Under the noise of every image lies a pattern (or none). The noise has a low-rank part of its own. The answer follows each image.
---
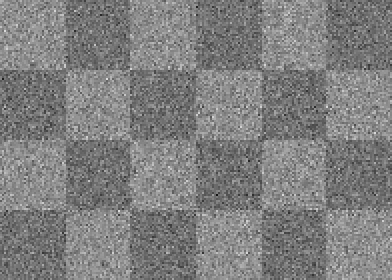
a checkerboard
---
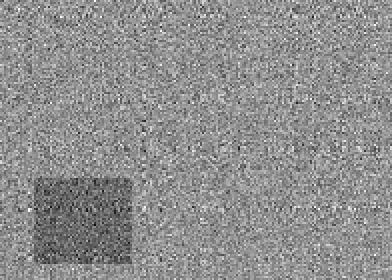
one block
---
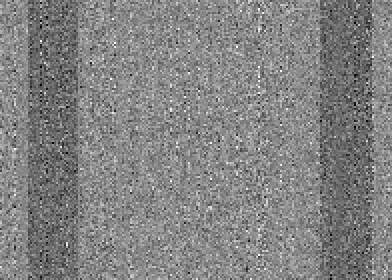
bands of columns
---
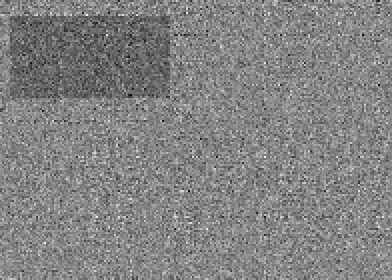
one block
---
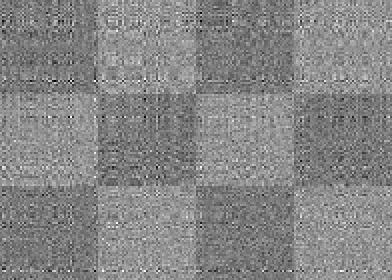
a checkerboard
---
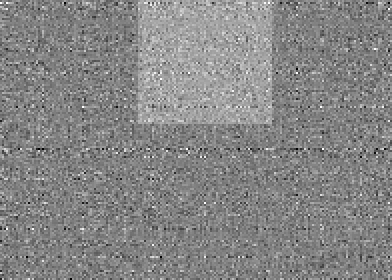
one block
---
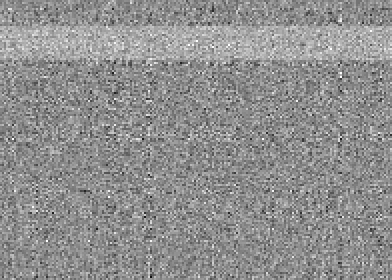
one band of rows
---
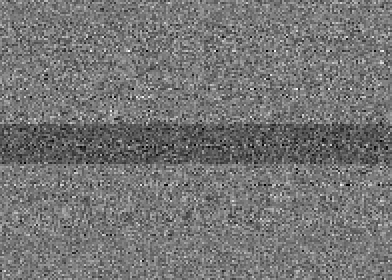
one band of rows
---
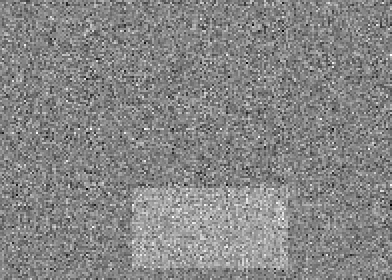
one block
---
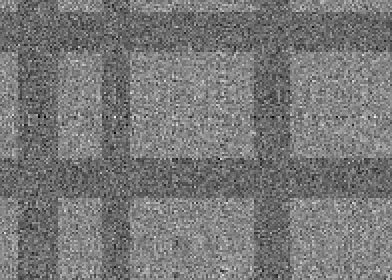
bands of rows crossing bands of columns
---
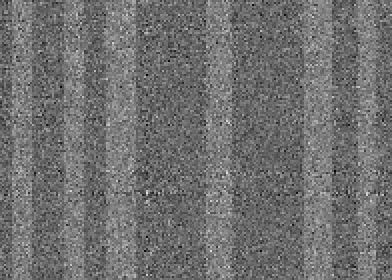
bands of columns
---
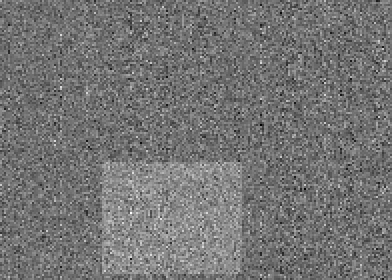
one block
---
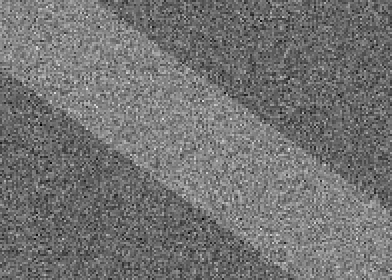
a diagonal band
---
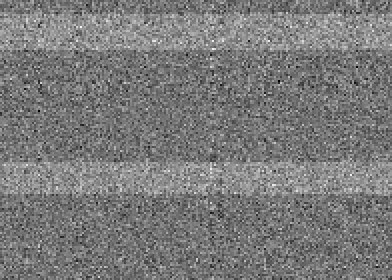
bands of rows
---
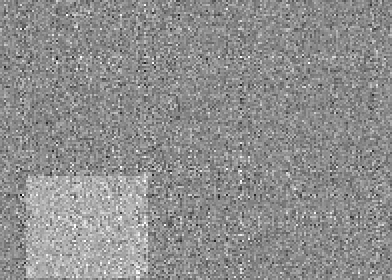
one block
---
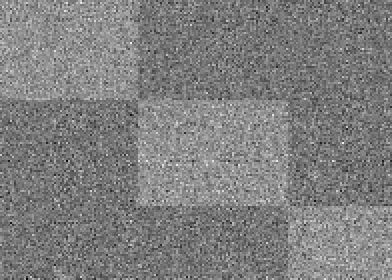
blocks along the diagonal
